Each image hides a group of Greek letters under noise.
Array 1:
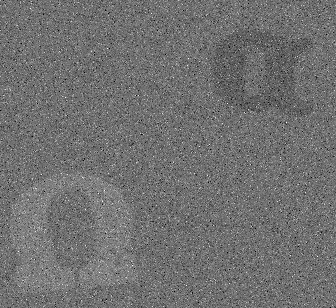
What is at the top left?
nothing
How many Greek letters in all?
2
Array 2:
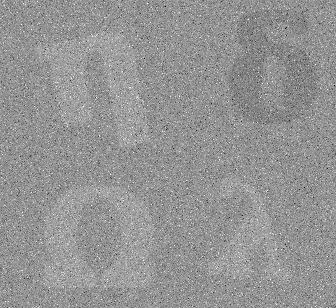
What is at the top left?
eta
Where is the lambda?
bottom right
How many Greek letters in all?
4
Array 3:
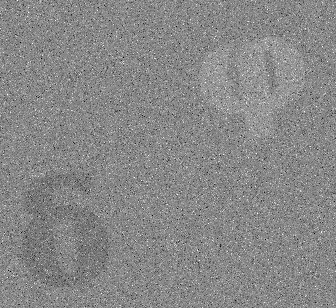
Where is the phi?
top right
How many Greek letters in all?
2
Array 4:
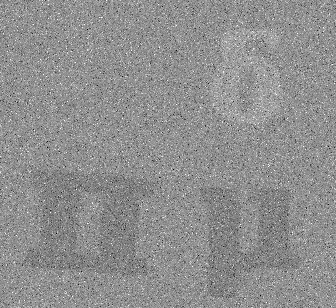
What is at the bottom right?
mu
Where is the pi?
bottom left
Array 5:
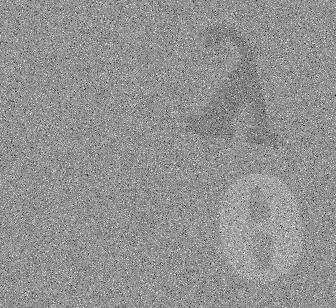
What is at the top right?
lambda
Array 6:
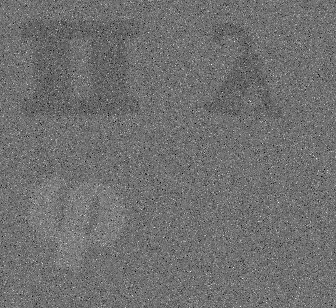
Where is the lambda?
top right
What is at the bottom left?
phi
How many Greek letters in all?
3
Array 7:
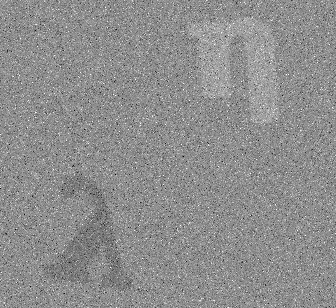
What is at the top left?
nothing
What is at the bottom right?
nothing
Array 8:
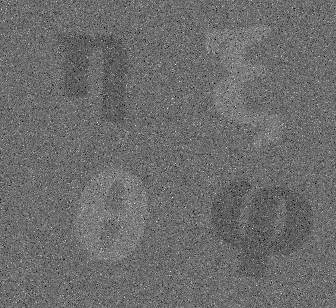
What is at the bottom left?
theta
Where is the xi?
top right
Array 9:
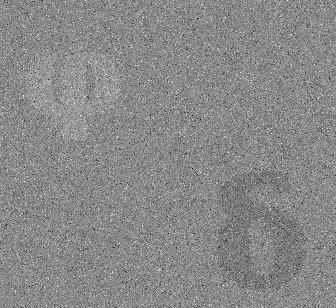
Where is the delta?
bottom right
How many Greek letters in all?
2
